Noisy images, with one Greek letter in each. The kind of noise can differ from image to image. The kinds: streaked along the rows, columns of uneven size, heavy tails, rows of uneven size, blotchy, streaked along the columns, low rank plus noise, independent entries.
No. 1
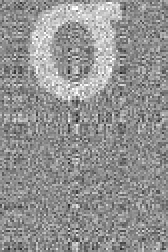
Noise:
low rank plus noise
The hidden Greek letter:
sigma
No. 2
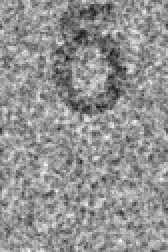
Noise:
blotchy
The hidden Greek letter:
delta
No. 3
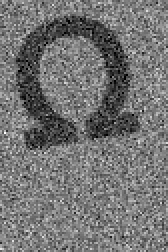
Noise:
independent entries
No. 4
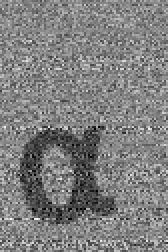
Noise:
rows of uneven size
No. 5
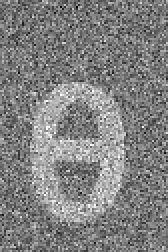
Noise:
independent entries
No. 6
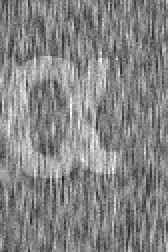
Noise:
streaked along the columns
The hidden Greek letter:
alpha
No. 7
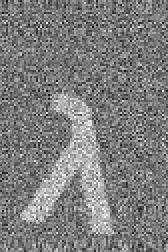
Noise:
low rank plus noise
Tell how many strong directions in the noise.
two
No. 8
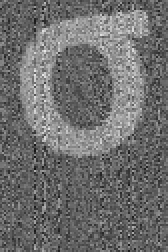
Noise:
columns of uneven size
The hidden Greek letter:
sigma
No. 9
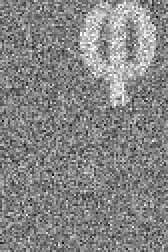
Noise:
independent entries
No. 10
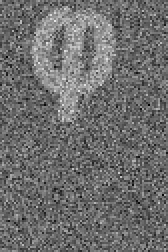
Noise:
independent entries
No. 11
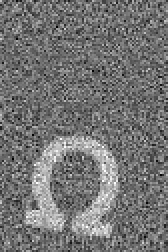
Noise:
low rank plus noise
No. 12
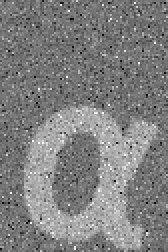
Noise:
heavy tails
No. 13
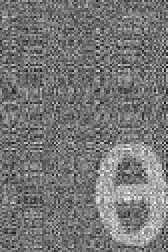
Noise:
low rank plus noise
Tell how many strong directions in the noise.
one
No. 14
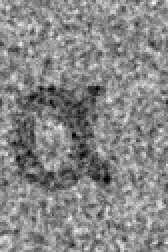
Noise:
blotchy
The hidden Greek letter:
alpha
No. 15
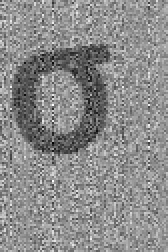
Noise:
columns of uneven size
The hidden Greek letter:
sigma
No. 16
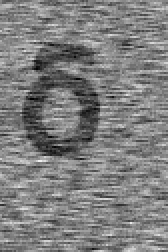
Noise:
streaked along the rows
